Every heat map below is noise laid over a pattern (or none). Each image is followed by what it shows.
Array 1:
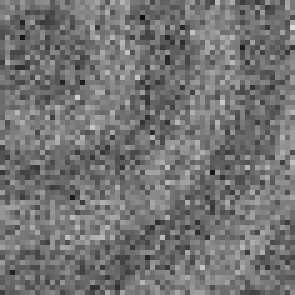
rings round one point
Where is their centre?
top left
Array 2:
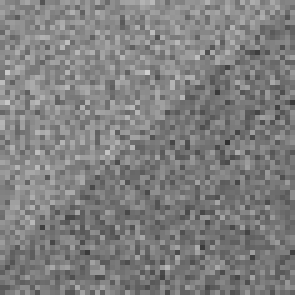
a sharp edge
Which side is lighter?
top left
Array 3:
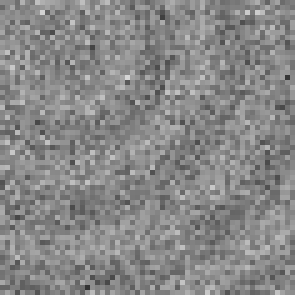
rings round one point
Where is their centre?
top left
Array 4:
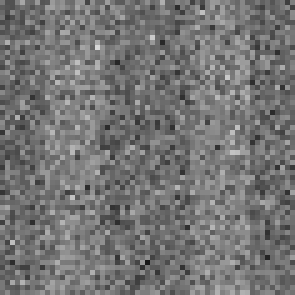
vertical stripes
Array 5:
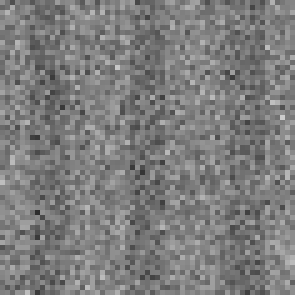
vertical stripes
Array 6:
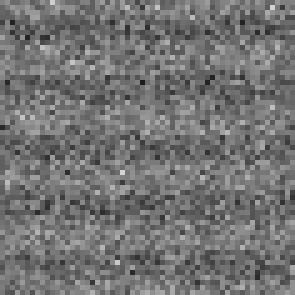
horizontal stripes
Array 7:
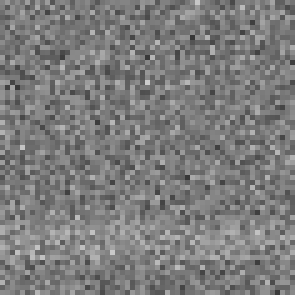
one horizontal stripe
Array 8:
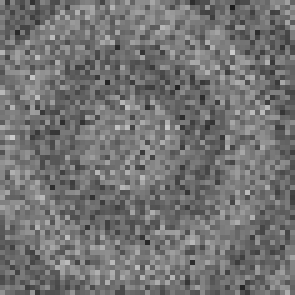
rings round one point
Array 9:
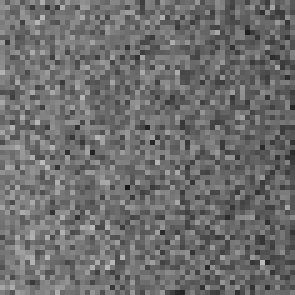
a smooth slope
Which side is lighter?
left
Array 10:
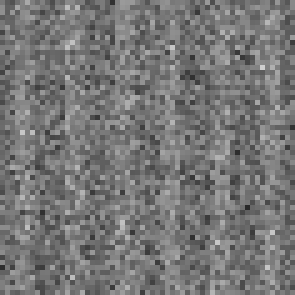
vertical stripes
